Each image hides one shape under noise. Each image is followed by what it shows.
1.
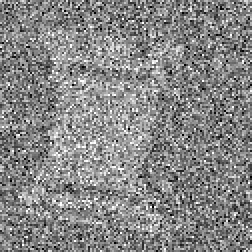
chess rook
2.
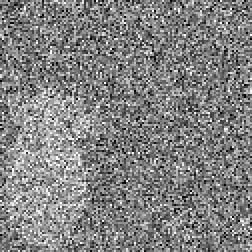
footprint
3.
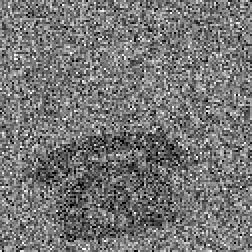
telephone
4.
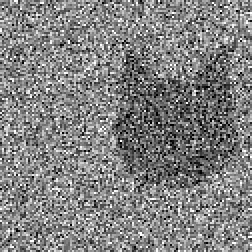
cat's head
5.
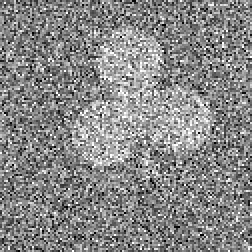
club
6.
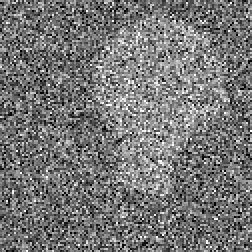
light bulb
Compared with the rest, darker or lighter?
lighter
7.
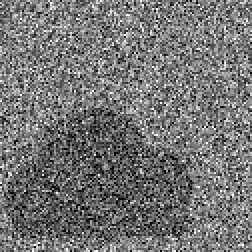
cloud
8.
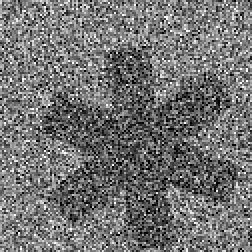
asterisk
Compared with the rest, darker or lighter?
darker
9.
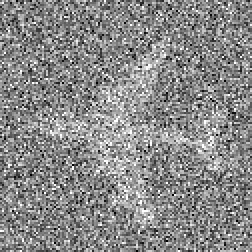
airplane
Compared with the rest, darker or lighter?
lighter
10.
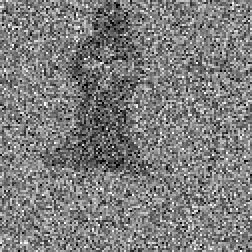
chess bishop
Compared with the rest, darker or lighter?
darker
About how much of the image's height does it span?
two thirds
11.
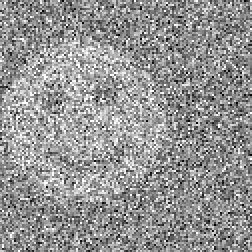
smiling face
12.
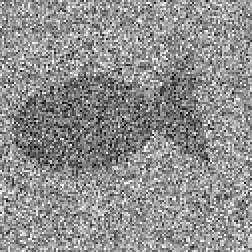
fish
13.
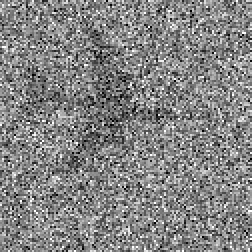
airplane
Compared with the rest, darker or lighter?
darker
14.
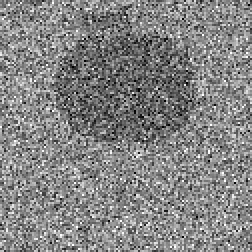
apple
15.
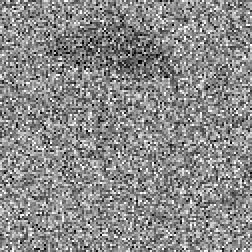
umbrella
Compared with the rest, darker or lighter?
darker
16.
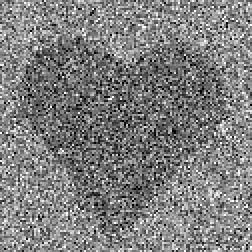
heart
